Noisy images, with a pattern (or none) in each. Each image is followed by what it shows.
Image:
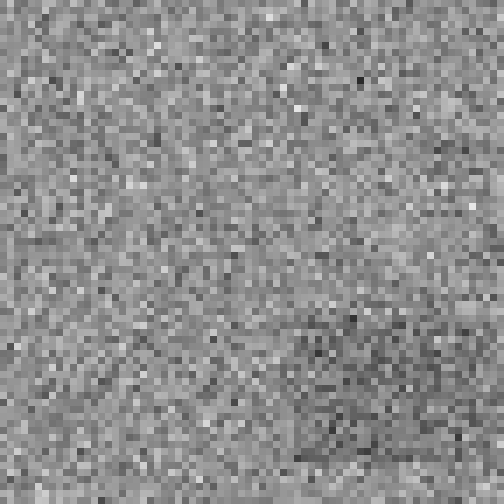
one block
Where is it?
bottom right
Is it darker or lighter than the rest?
darker
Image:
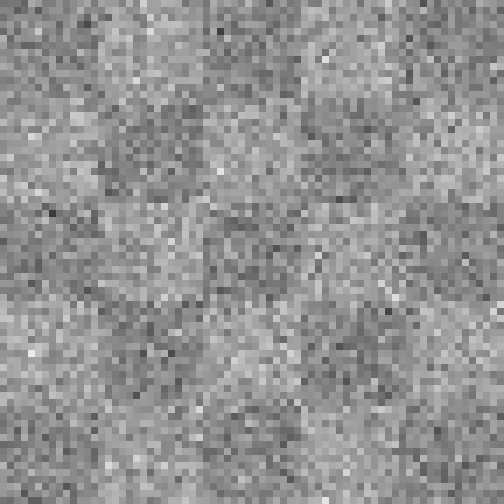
a checkerboard
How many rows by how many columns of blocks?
5 by 5
